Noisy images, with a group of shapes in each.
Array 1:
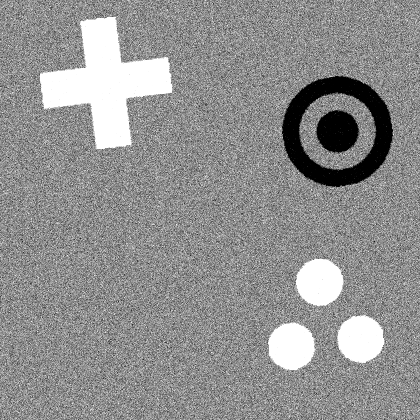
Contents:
top left: light cross; top right: dark bullseye; bottom right: light three dots
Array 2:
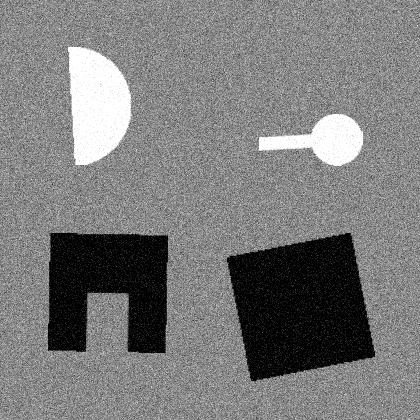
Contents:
top left: light half disc; top right: light lollipop; bottom left: dark square with a notch; bottom right: dark square
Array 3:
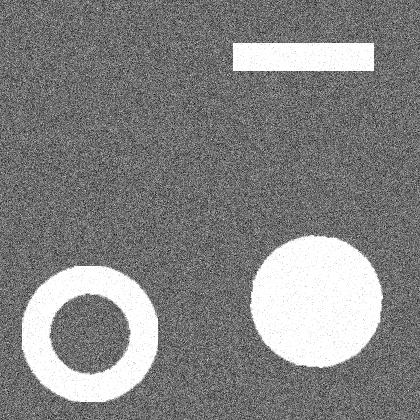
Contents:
top right: light bar; bottom left: light ring; bottom right: light disc
